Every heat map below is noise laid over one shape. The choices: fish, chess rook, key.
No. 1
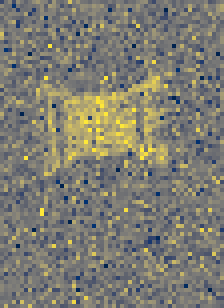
light chess rook
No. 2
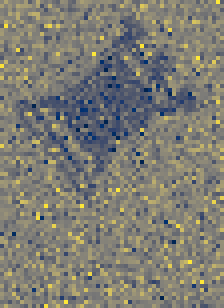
dark chess rook
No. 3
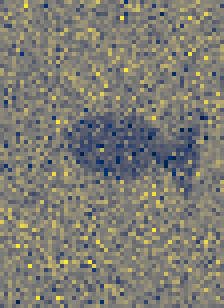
dark fish
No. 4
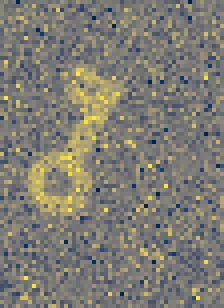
light key
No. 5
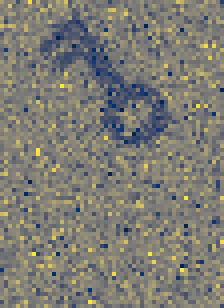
dark key
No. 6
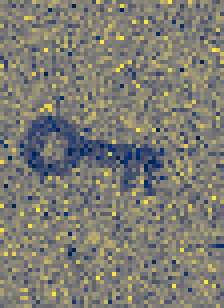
dark key
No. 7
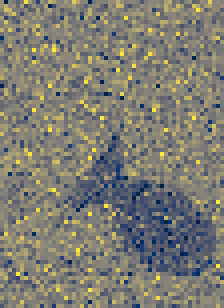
dark fish
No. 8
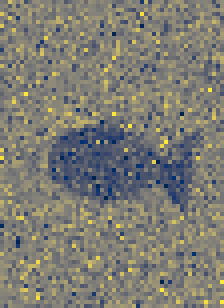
dark fish
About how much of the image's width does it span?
two thirds
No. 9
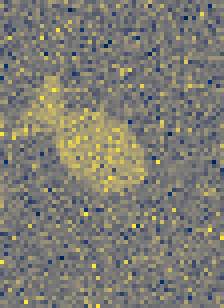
light fish
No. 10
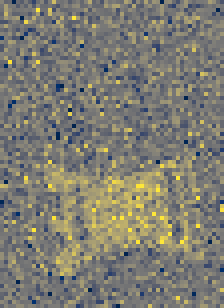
light chess rook
